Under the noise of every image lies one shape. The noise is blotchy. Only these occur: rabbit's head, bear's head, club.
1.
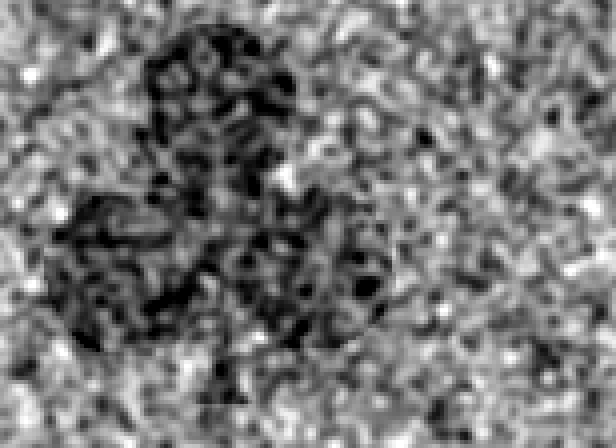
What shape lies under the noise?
club
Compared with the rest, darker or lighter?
darker
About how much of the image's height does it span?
nearly all
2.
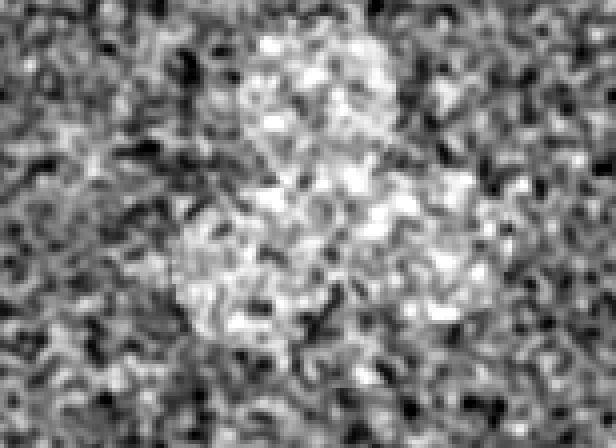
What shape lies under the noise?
club
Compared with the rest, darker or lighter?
lighter
